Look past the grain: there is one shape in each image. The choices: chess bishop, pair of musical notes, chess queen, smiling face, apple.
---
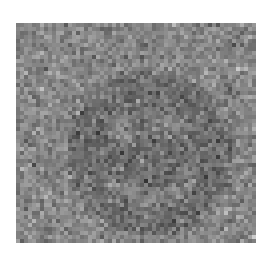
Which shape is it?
smiling face
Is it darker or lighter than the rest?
darker
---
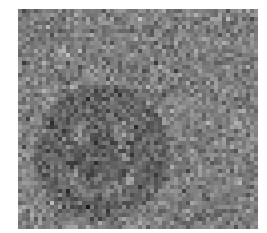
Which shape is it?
smiling face
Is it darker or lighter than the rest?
darker
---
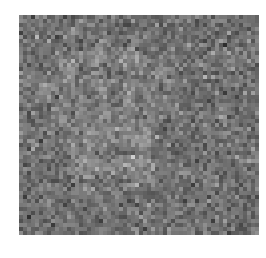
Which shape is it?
chess queen
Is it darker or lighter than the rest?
lighter
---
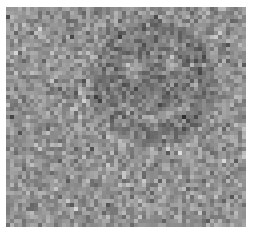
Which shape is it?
smiling face
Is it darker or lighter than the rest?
darker
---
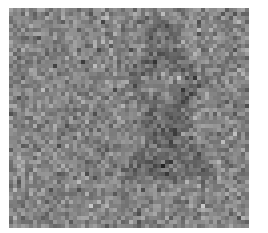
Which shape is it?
chess bishop
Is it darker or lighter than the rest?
darker
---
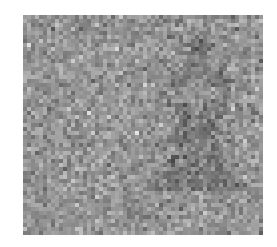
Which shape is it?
chess bishop
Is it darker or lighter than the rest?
darker
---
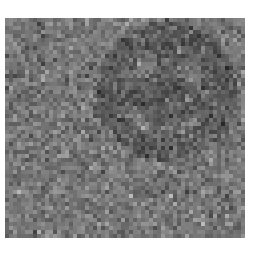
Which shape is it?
smiling face
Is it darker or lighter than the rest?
darker
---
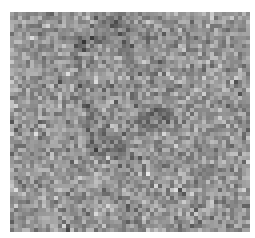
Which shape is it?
pair of musical notes
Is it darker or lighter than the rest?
darker
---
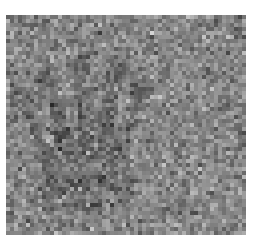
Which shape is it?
chess queen
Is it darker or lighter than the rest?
darker
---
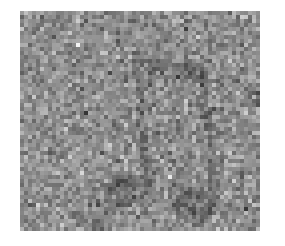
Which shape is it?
pair of musical notes
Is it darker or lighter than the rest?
darker
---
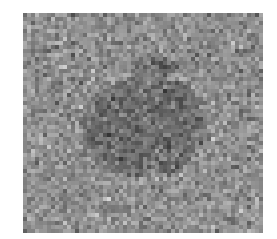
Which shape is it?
apple
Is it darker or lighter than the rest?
darker
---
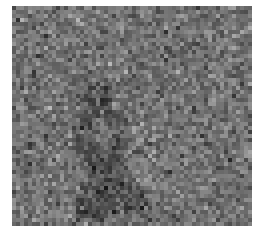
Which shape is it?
chess bishop
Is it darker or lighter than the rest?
darker
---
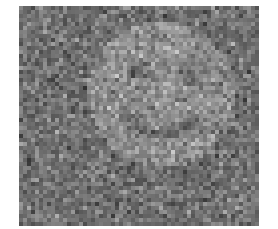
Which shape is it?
smiling face
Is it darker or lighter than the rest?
lighter
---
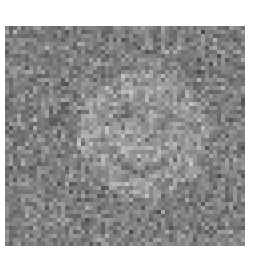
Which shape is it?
smiling face
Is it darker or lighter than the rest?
lighter
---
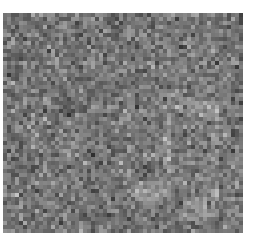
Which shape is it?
pair of musical notes
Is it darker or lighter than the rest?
lighter
